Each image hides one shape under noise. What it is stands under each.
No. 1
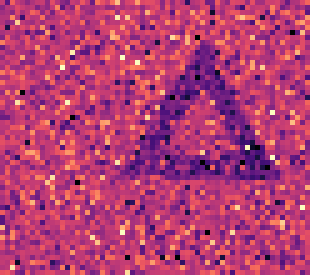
dark triangle frame
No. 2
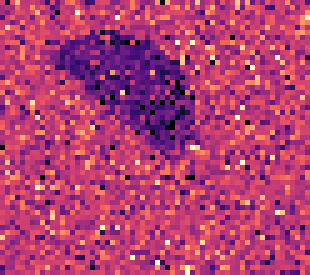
dark half disc
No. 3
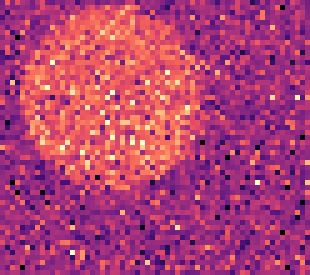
light disc
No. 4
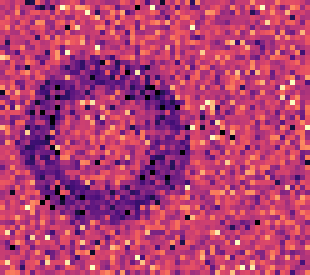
dark ring
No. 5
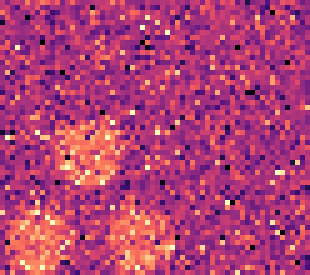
light three dots
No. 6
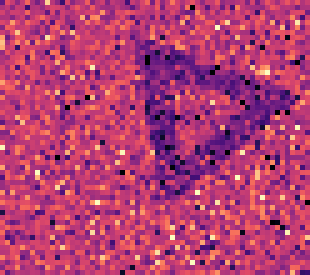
dark triangle frame
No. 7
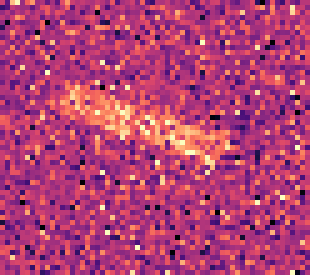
light bar
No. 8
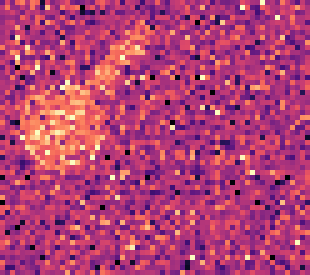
light lollipop
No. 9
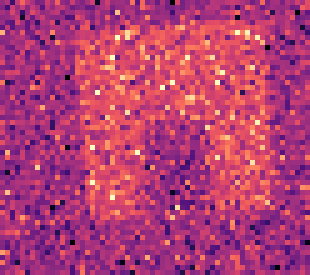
light square with a notch
